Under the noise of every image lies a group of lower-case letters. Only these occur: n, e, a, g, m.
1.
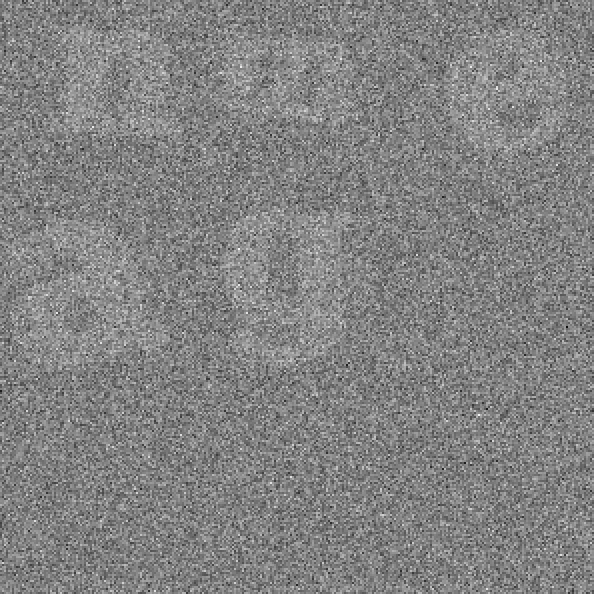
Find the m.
top middle
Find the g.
centre
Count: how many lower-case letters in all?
5
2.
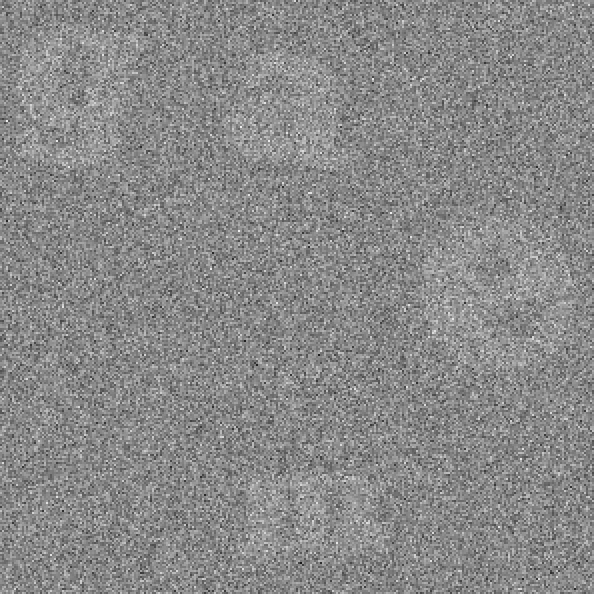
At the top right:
nothing
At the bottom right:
nothing
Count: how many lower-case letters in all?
4
